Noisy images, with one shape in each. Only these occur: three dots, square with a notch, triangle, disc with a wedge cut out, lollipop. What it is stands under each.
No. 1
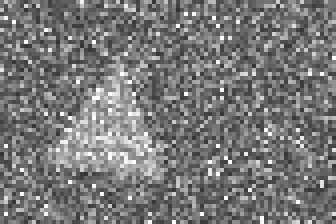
triangle
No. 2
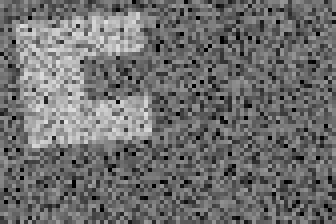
square with a notch
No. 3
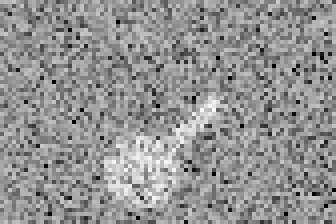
lollipop
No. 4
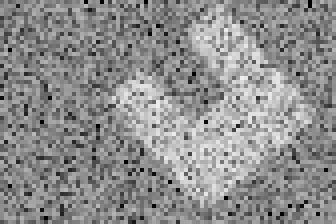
square with a notch
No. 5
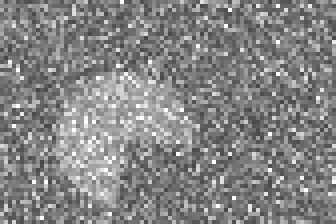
disc with a wedge cut out
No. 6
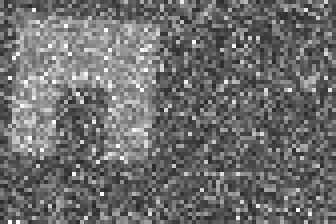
square with a notch
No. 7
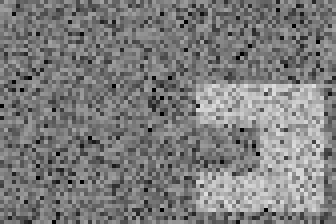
square with a notch
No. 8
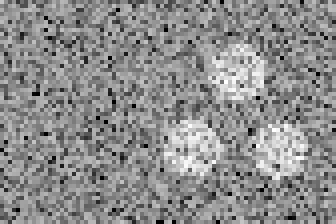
three dots
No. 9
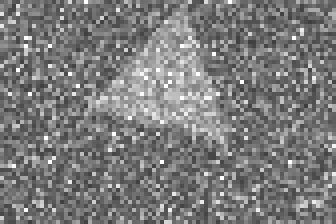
triangle
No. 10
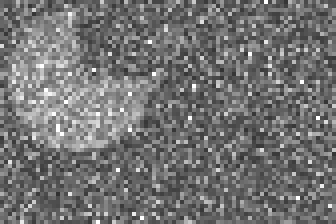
disc with a wedge cut out
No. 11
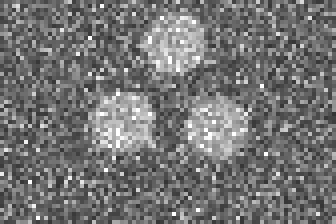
three dots
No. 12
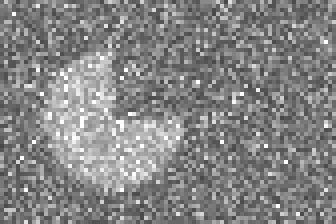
disc with a wedge cut out
